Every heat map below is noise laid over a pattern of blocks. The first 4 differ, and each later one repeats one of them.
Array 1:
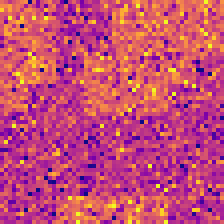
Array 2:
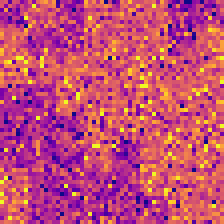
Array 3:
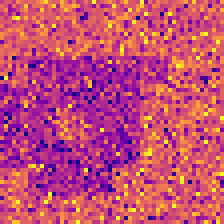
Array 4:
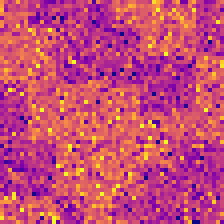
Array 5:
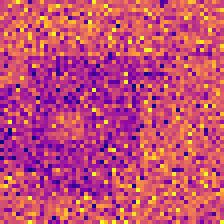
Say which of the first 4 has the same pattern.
3
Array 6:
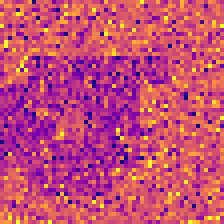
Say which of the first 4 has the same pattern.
3
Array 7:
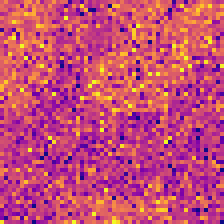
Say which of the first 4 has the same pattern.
1
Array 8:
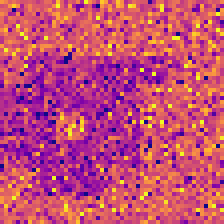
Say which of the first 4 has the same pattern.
3
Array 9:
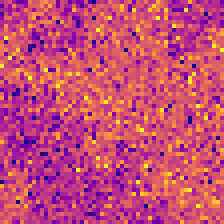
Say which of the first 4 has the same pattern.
2
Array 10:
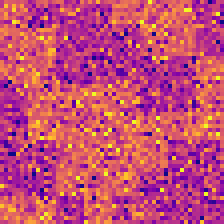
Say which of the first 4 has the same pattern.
4
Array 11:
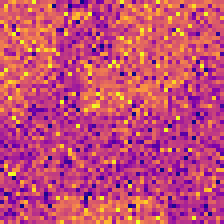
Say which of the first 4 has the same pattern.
1
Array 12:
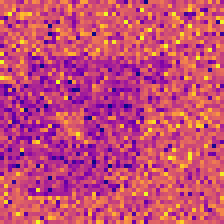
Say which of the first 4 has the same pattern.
3
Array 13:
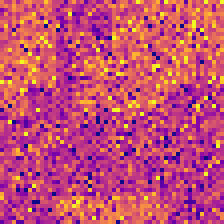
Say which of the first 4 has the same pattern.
1
